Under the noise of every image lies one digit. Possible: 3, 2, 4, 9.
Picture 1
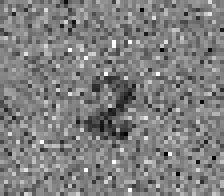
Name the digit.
2
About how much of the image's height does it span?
a third
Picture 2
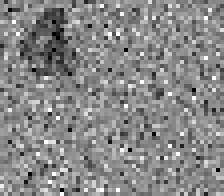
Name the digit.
4
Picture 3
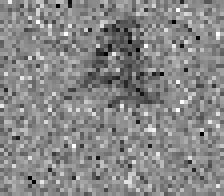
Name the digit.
4
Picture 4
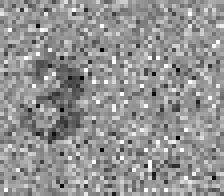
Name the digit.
3
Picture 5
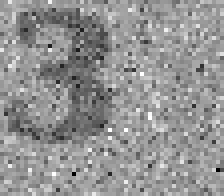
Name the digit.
3
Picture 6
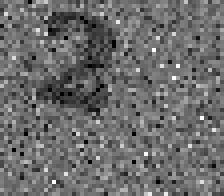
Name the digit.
2
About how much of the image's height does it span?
half
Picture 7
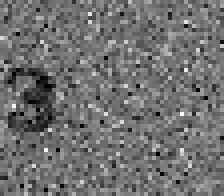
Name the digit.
3
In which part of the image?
middle left
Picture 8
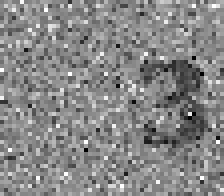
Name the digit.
3
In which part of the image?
middle right
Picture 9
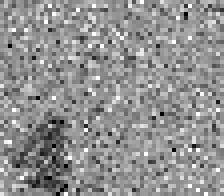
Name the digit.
4
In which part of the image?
bottom left
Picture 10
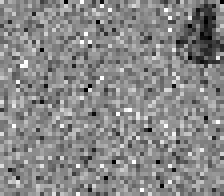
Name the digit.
4
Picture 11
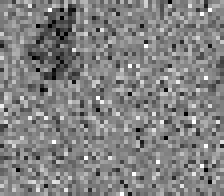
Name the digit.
4
